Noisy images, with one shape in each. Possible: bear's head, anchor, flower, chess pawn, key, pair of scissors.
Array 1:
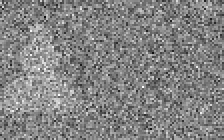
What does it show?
light chess pawn
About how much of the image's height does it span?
two thirds
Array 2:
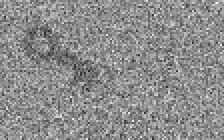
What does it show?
dark key
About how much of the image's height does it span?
half
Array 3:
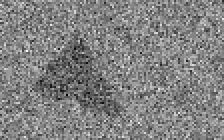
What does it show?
dark chess pawn
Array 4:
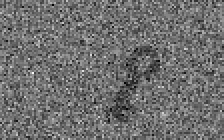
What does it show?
dark key
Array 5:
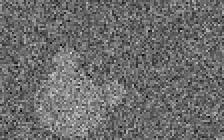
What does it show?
light bear's head
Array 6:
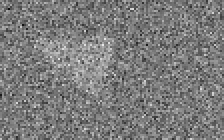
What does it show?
light chess pawn
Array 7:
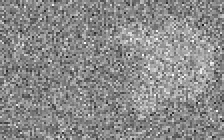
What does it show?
light bear's head
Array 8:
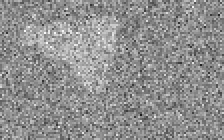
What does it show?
light chess pawn
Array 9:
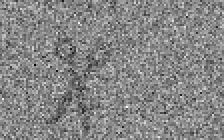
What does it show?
dark pair of scissors
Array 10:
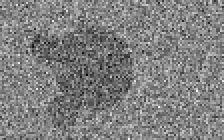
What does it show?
dark bear's head
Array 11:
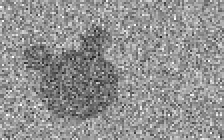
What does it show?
dark bear's head
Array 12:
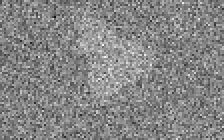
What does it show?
light chess pawn
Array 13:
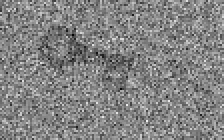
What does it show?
dark key
